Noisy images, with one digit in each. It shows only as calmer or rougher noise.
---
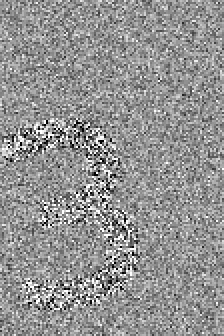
rough 3
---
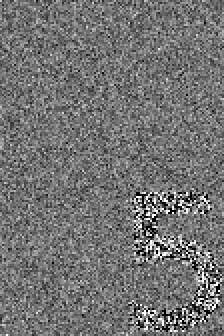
rough 5, bottom right
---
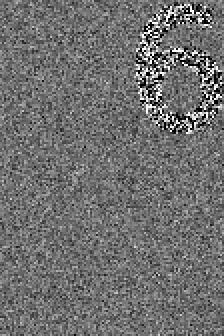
rough 6, top right
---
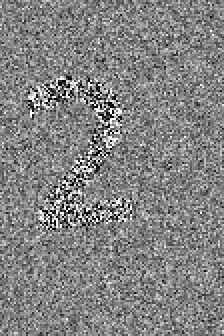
rough 2
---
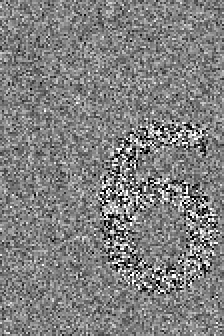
rough 6
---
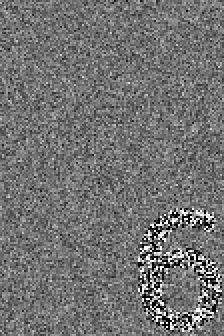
rough 6, bottom right
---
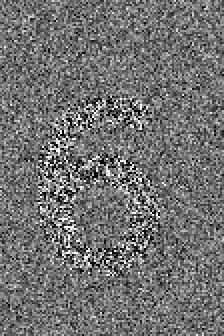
rough 6
